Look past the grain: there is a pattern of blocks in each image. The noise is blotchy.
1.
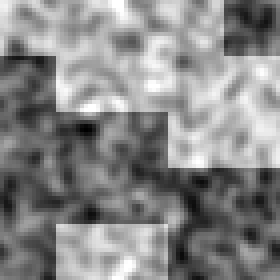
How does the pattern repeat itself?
no symmetry
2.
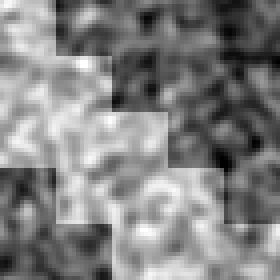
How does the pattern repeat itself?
mirrored about the diagonal from the bottom left
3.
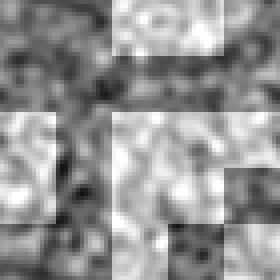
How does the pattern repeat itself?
mirrored about the diagonal from the top left
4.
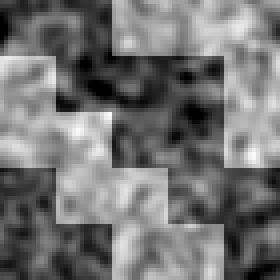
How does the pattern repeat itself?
mirrored about the diagonal from the bottom left
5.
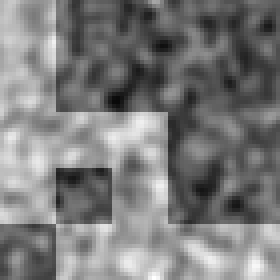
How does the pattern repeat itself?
mirrored about the diagonal from the bottom left
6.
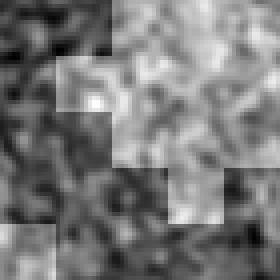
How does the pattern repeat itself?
mirrored about the diagonal from the bottom left
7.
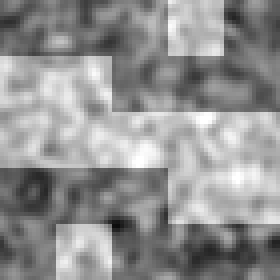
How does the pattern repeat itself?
the same after a half turn
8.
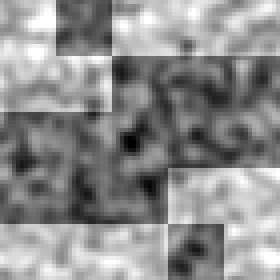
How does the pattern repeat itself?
the same after a half turn
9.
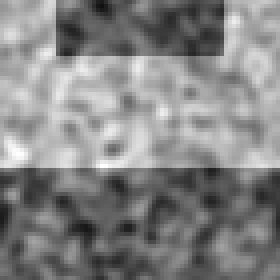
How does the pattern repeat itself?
left and right mirror each other
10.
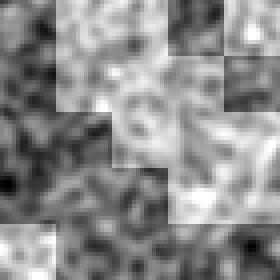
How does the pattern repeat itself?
mirrored about the diagonal from the bottom left
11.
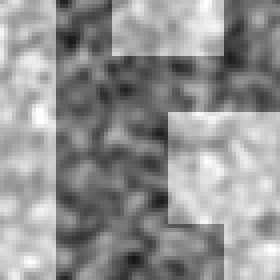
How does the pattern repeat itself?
no symmetry
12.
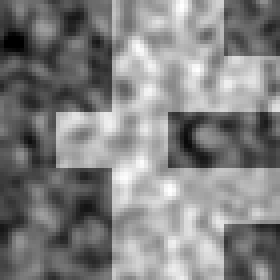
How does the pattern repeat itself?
top and bottom mirror each other
